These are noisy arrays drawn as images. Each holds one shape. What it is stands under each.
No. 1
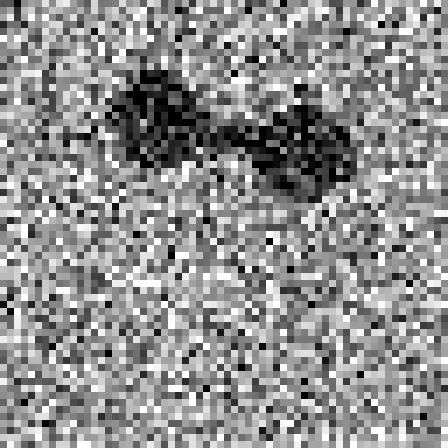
dumbbell
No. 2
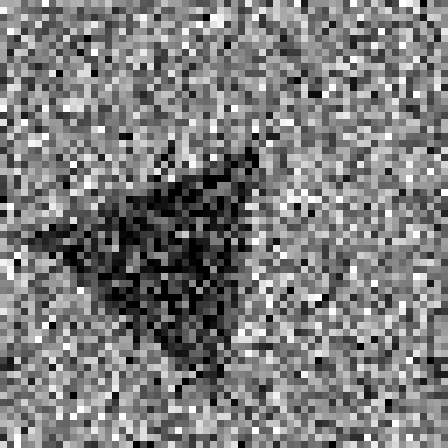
triangle
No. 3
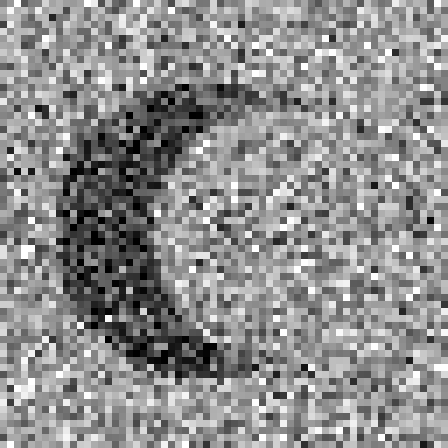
crescent
